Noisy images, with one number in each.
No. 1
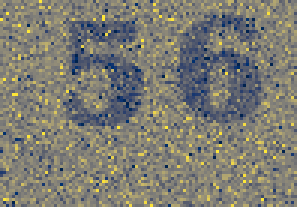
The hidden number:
56
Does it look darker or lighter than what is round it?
darker
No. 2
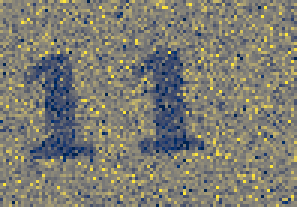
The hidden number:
11
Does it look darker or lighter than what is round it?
darker
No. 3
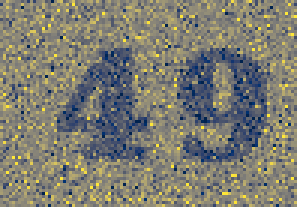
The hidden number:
49
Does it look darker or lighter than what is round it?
darker
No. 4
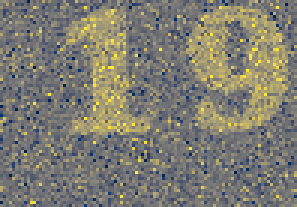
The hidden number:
19
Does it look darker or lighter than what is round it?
lighter
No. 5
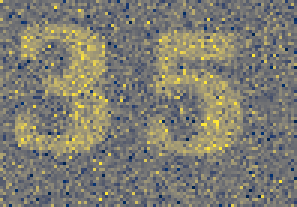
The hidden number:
35
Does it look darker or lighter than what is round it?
lighter
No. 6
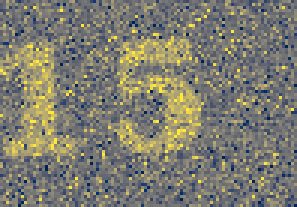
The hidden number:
15
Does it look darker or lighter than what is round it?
lighter
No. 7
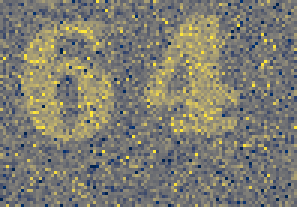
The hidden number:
64
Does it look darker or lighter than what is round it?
lighter
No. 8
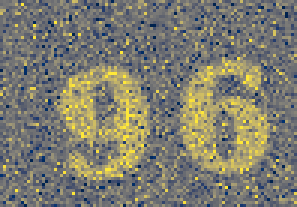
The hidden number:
96
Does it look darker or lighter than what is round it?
lighter
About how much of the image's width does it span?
two thirds
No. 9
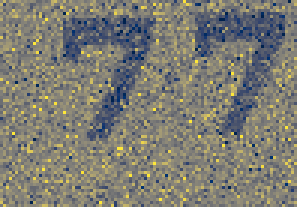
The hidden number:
77
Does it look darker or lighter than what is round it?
darker
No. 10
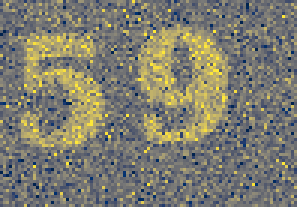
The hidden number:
59
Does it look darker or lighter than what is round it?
lighter
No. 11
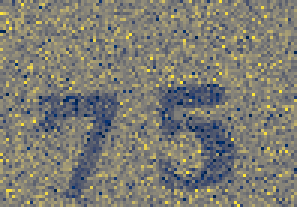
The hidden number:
75
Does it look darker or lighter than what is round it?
darker
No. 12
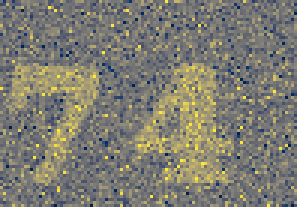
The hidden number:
74
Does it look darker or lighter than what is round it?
lighter
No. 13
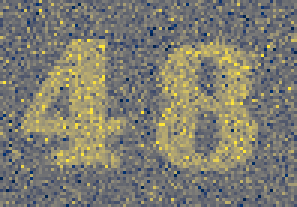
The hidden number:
48
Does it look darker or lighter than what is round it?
lighter
